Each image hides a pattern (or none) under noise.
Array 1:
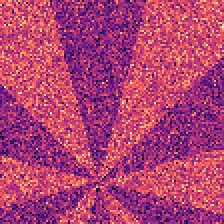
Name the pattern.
spokes from one point
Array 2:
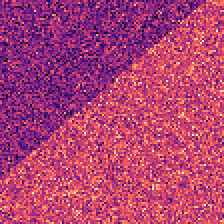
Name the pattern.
a sharp edge
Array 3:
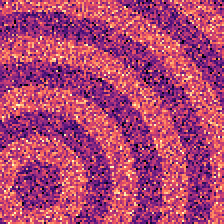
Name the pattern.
rings round one point
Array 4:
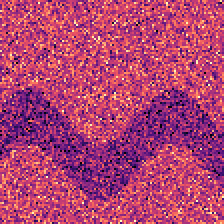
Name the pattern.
a wavy band
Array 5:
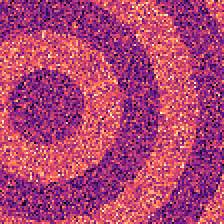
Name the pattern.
rings round one point
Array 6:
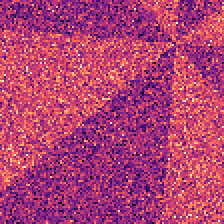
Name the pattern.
spokes from one point
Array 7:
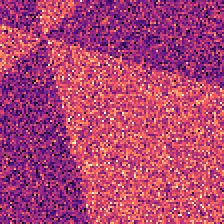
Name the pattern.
spokes from one point
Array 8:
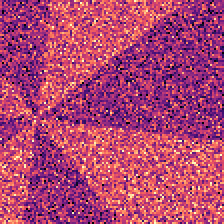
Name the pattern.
spokes from one point
